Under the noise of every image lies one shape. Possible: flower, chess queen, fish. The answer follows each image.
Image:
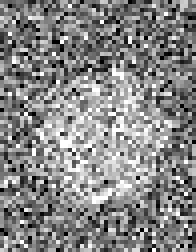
flower
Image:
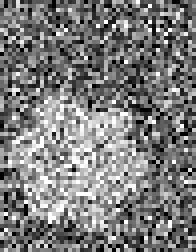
flower
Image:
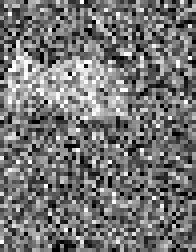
fish
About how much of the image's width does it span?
two thirds
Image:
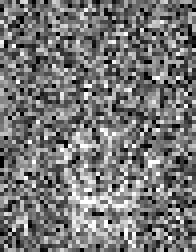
chess queen
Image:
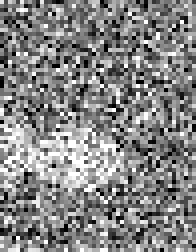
fish
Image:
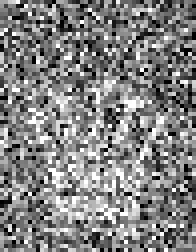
chess queen
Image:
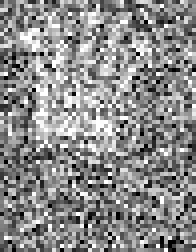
chess queen
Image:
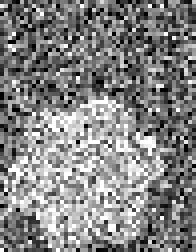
flower
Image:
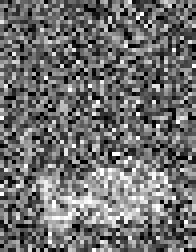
fish
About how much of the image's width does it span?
two thirds
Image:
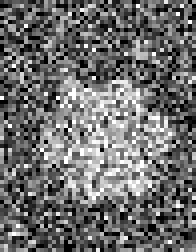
flower
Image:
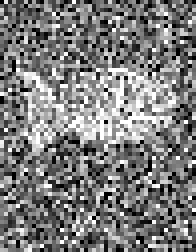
fish
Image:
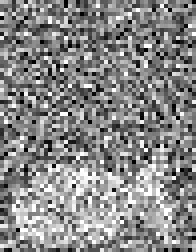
fish
